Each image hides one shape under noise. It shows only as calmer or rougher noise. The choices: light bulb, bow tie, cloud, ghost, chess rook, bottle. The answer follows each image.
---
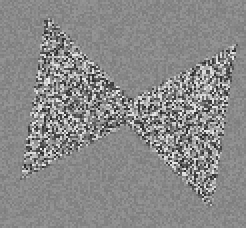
bow tie
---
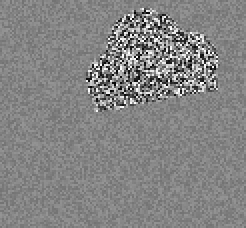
cloud
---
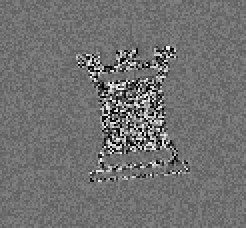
chess rook
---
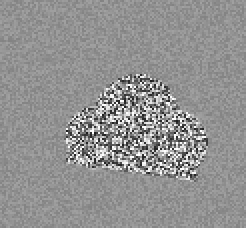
cloud
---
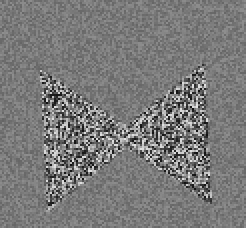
bow tie
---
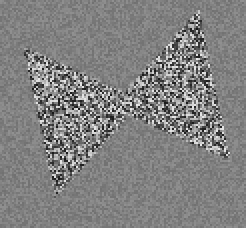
bow tie
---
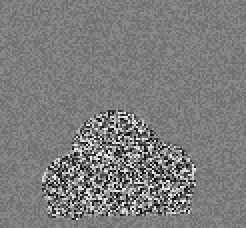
cloud
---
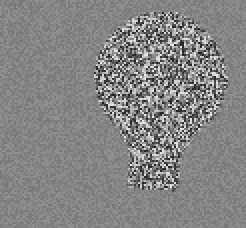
light bulb
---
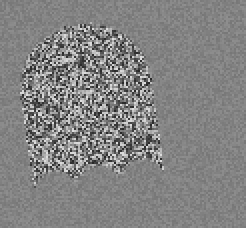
ghost
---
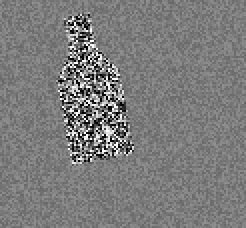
bottle
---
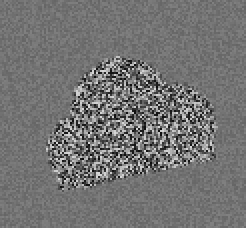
cloud
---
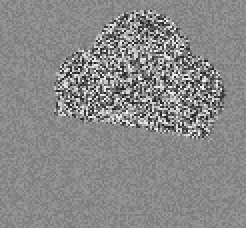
cloud
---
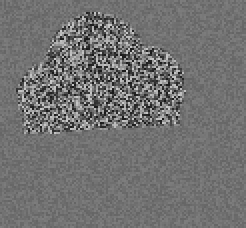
cloud
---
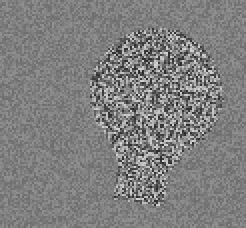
light bulb
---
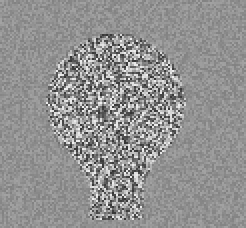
light bulb
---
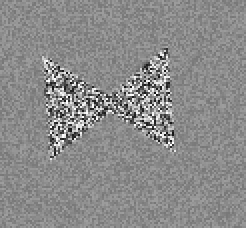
bow tie
